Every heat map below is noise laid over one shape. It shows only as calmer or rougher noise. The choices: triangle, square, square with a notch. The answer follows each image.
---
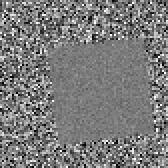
square
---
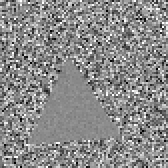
triangle
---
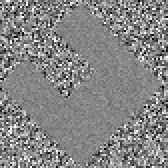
square with a notch
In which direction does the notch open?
up and left
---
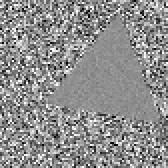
triangle
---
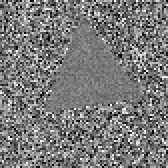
triangle
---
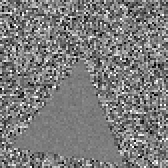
triangle
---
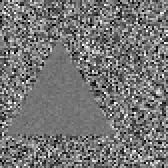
triangle
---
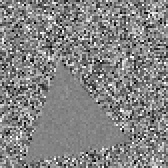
triangle
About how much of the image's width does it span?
two thirds
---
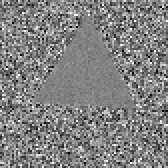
triangle
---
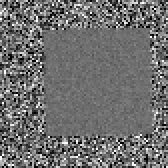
square
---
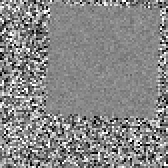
square
